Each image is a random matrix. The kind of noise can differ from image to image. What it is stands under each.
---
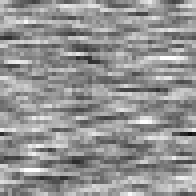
streaked along the rows
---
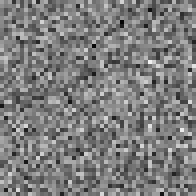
independent entries
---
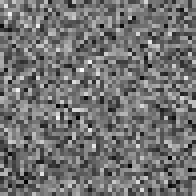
independent entries
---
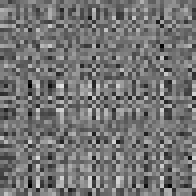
low rank plus noise
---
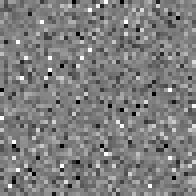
heavy tails
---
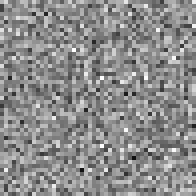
independent entries
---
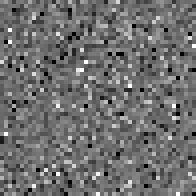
heavy tails
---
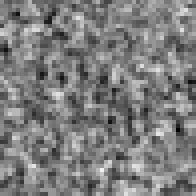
blotchy
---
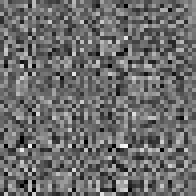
low rank plus noise
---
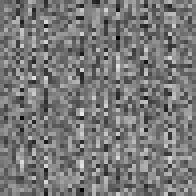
columns of uneven size
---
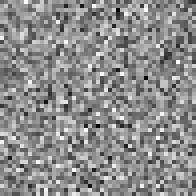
independent entries
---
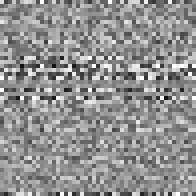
rows of uneven size
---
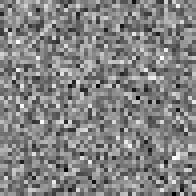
independent entries
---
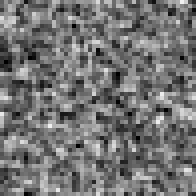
blotchy
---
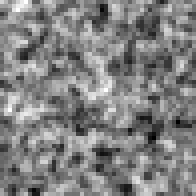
blotchy
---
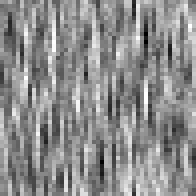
streaked along the columns
